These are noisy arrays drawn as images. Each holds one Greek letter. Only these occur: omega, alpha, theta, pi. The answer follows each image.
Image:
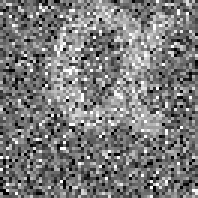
alpha
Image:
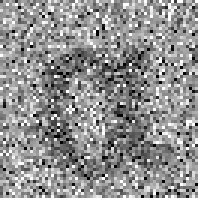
alpha
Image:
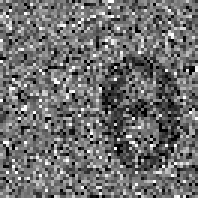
theta
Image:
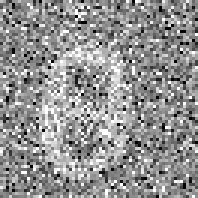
theta
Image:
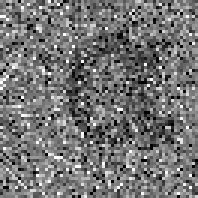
alpha
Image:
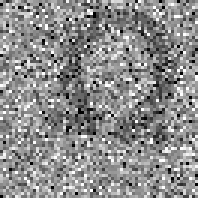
omega
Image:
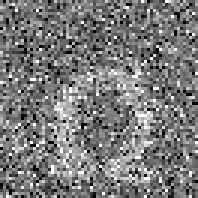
omega
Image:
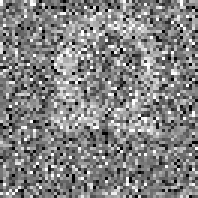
omega
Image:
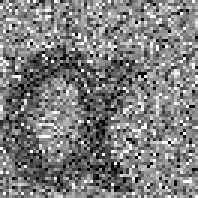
alpha
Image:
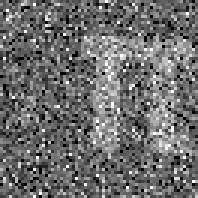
pi
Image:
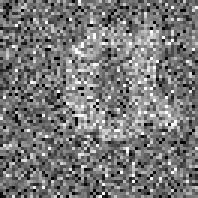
alpha
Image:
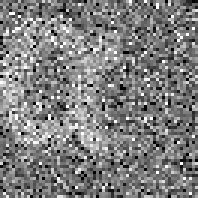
alpha
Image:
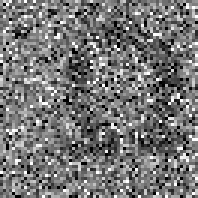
omega
